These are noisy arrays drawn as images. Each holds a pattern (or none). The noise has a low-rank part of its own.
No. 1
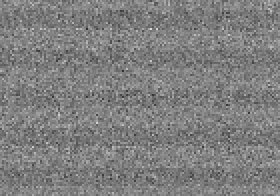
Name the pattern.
horizontal stripes
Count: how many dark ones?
5
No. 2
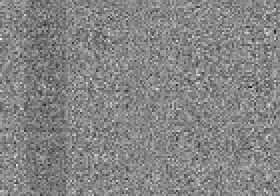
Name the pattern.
one vertical stripe
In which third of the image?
left
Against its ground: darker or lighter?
darker
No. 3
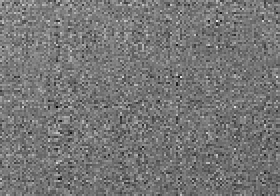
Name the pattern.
a smooth slope
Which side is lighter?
top left
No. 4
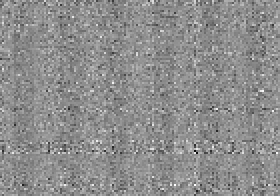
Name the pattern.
vertical stripes
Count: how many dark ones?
6
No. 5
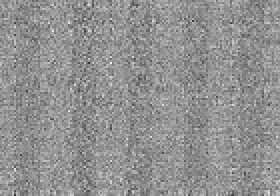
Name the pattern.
vertical stripes
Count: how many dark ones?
5
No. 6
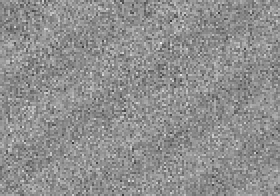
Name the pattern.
diagonal stripes
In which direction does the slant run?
bottom left to top right
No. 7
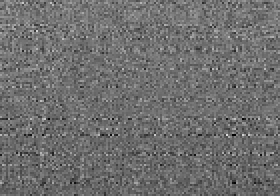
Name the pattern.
a smooth slope
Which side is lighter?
top
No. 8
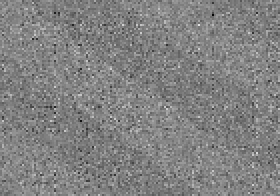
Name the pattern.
diagonal stripes
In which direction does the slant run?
top left to bottom right
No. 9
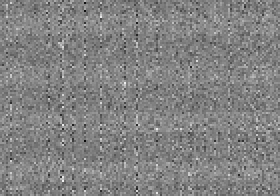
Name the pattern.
horizontal stripes
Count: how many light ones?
4
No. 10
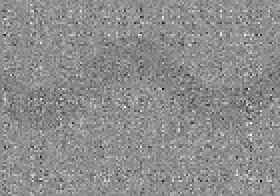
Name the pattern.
a wavy band
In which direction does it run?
left to right
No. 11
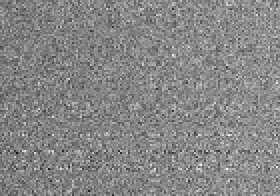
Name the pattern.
a smooth slope
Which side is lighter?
right
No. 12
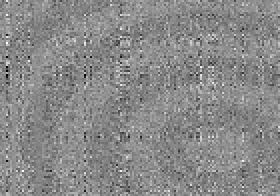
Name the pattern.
rings round one point
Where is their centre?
bottom right
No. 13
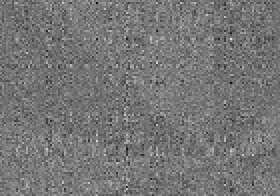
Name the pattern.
spokes from one point
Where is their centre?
bottom right
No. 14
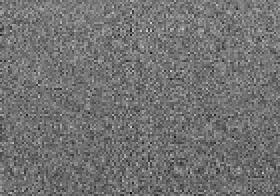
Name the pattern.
a smooth slope
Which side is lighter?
top
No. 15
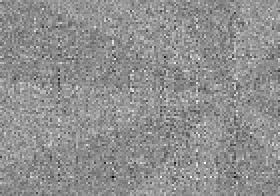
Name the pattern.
spokes from one point
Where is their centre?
middle right
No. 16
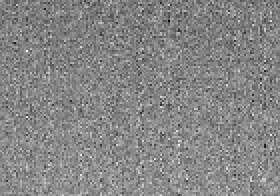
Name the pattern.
a smooth slope
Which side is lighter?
bottom
